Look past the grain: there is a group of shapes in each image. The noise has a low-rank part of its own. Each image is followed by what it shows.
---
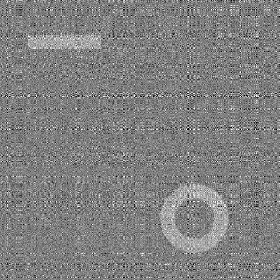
top left: light bar; bottom right: light ring
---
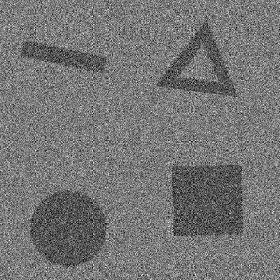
top left: dark bar; top right: dark triangle frame; bottom left: dark disc; bottom right: dark square
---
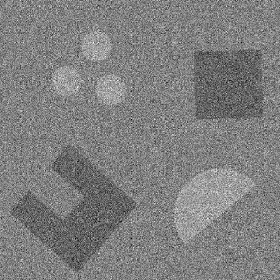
top left: light three dots; top right: dark square; bottom left: dark square with a notch; bottom right: light half disc
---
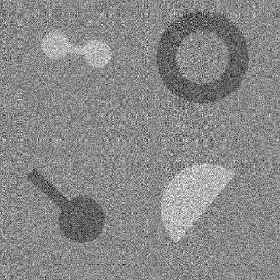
top left: light dumbbell; top right: dark ring; bottom left: dark lollipop; bottom right: light half disc
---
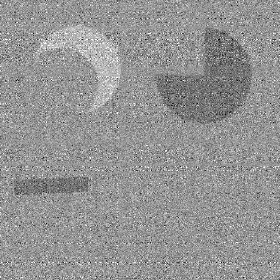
top left: light crescent; top right: dark disc with a wedge cut out; bottom left: dark bar
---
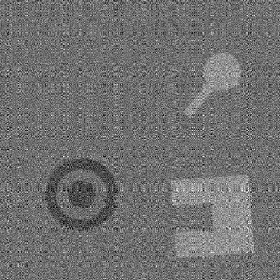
top right: light lollipop; bottom left: dark bullseye; bottom right: light square with a notch
